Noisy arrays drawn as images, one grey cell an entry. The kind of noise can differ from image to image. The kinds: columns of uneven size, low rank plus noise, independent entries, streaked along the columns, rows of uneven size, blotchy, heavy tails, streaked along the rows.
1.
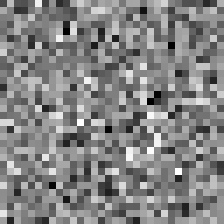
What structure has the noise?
independent entries
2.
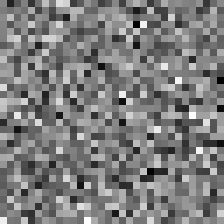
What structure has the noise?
independent entries
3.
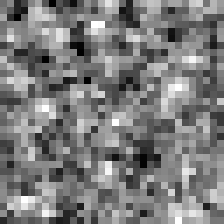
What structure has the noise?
blotchy
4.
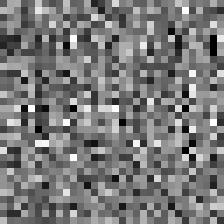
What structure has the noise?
low rank plus noise
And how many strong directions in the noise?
two
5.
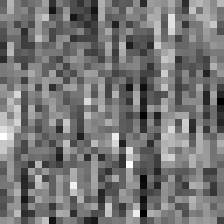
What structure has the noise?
streaked along the columns
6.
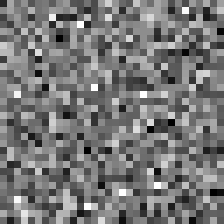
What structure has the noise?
independent entries
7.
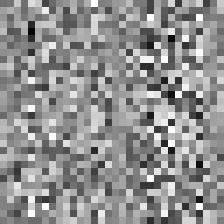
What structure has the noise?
columns of uneven size
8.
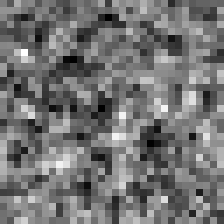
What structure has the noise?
blotchy
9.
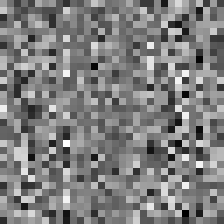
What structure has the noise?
columns of uneven size
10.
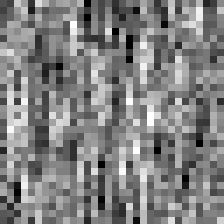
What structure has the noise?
streaked along the columns
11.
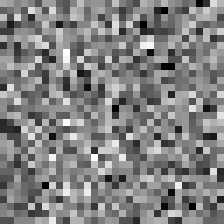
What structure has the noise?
independent entries
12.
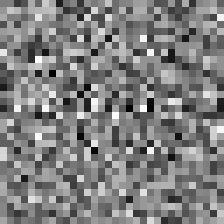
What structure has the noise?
low rank plus noise
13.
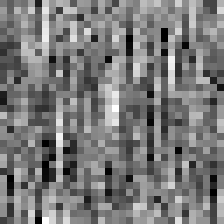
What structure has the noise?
streaked along the columns
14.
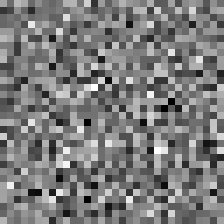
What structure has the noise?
low rank plus noise
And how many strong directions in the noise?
one
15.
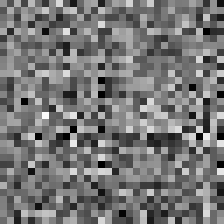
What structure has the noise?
low rank plus noise
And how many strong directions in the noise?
two
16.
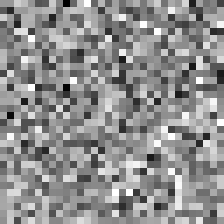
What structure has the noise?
independent entries
